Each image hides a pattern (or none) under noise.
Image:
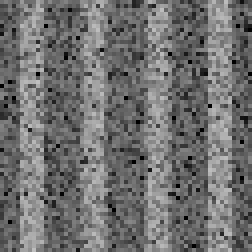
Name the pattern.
vertical stripes
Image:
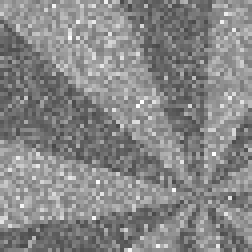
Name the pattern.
spokes from one point
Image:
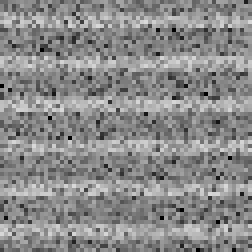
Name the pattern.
horizontal stripes
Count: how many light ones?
6
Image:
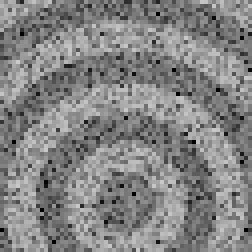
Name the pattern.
rings round one point
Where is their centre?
bottom middle
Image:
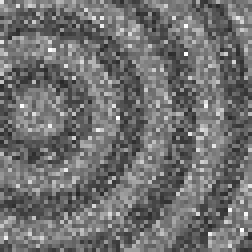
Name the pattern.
rings round one point
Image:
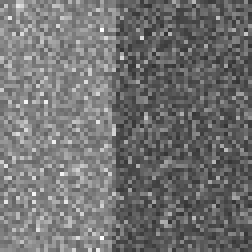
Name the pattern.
a sharp edge
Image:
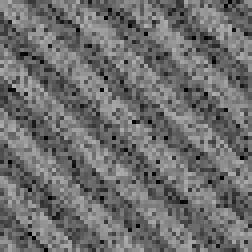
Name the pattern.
diagonal stripes
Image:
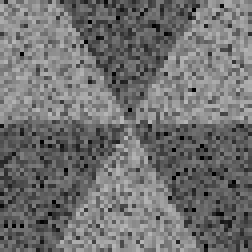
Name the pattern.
spokes from one point
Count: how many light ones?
3
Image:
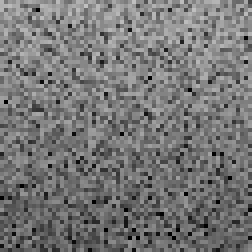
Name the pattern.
a smooth slope
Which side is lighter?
top
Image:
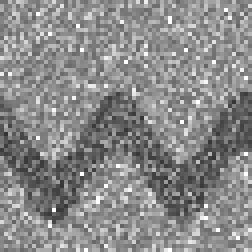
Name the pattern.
a wavy band
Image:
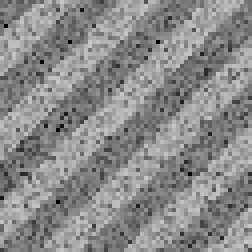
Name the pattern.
diagonal stripes
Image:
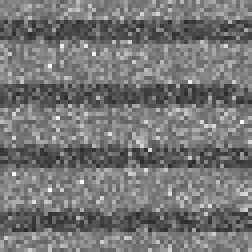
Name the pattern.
horizontal stripes
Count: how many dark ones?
4
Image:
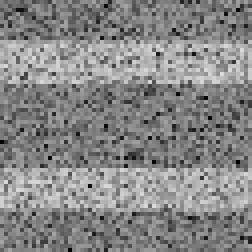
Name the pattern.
horizontal stripes
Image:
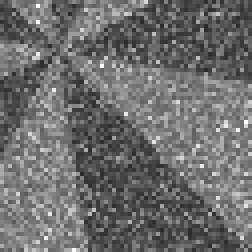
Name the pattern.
spokes from one point
